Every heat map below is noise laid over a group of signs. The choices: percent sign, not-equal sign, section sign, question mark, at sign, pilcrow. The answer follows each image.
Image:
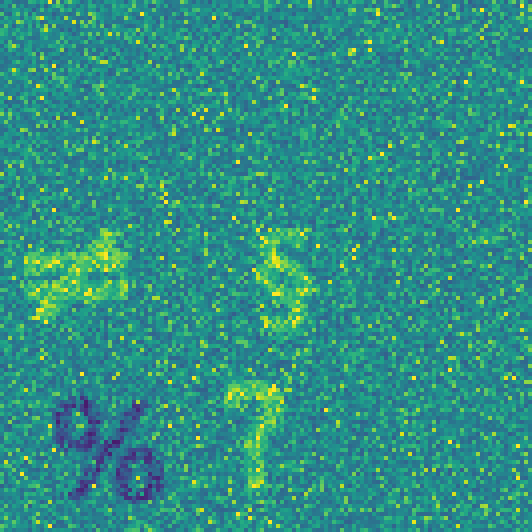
middle left: light not-equal sign; centre: light section sign; bottom left: dark percent sign; bottom middle: light question mark
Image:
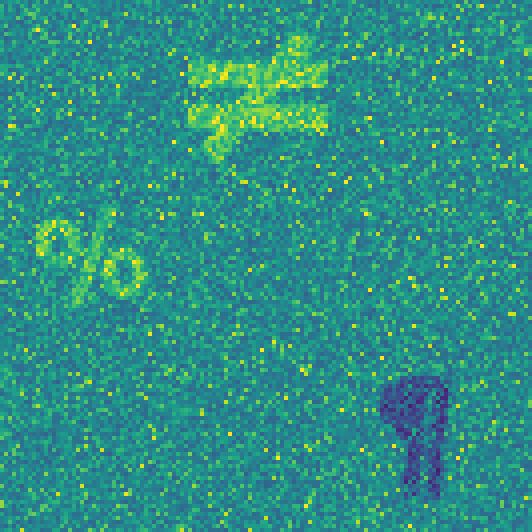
top middle: light not-equal sign; middle left: light percent sign; bottom right: dark pilcrow
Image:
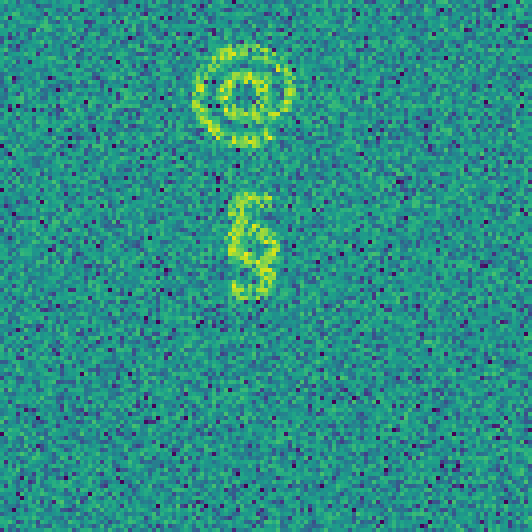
top middle: light at sign; centre: light section sign
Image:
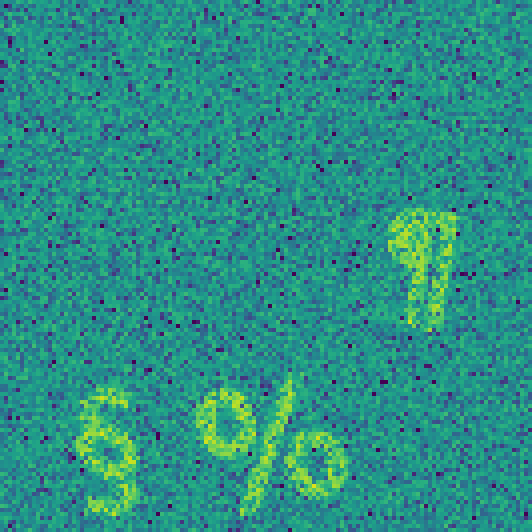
middle right: light pilcrow; bottom left: light section sign; bottom middle: light percent sign
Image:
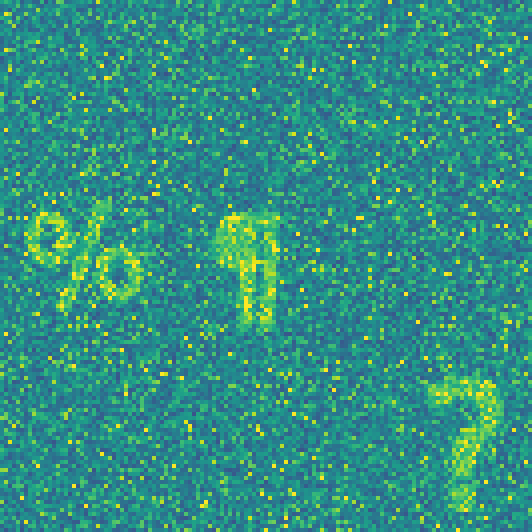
middle left: light percent sign; centre: light pilcrow; bottom right: light question mark
